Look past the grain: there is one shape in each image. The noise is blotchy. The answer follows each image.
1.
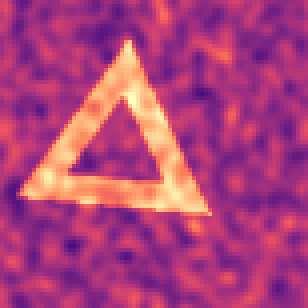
triangle frame
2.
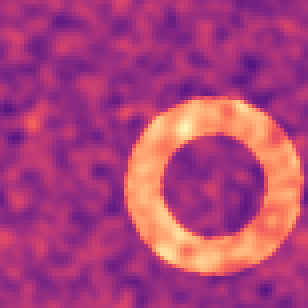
ring
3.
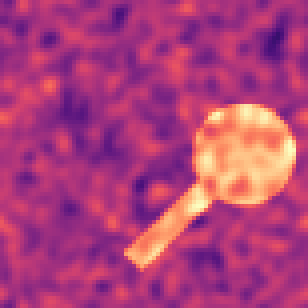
lollipop
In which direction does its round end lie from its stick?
up and right
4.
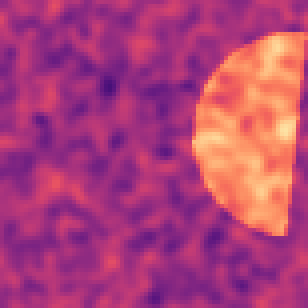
half disc
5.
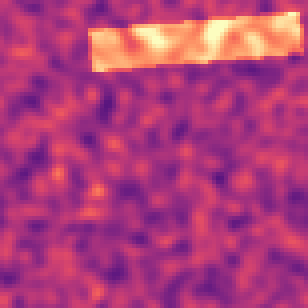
bar
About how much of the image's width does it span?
two thirds
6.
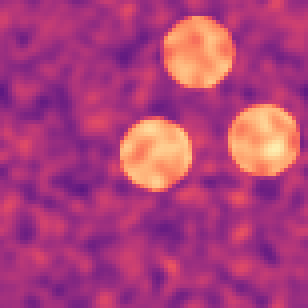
three dots
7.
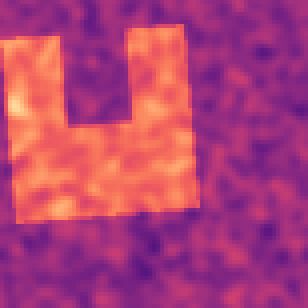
square with a notch
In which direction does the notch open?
up
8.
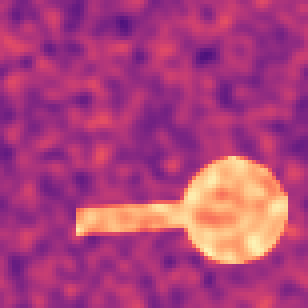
lollipop
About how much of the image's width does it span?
two thirds
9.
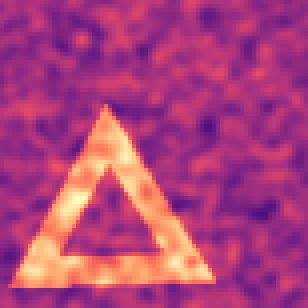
triangle frame
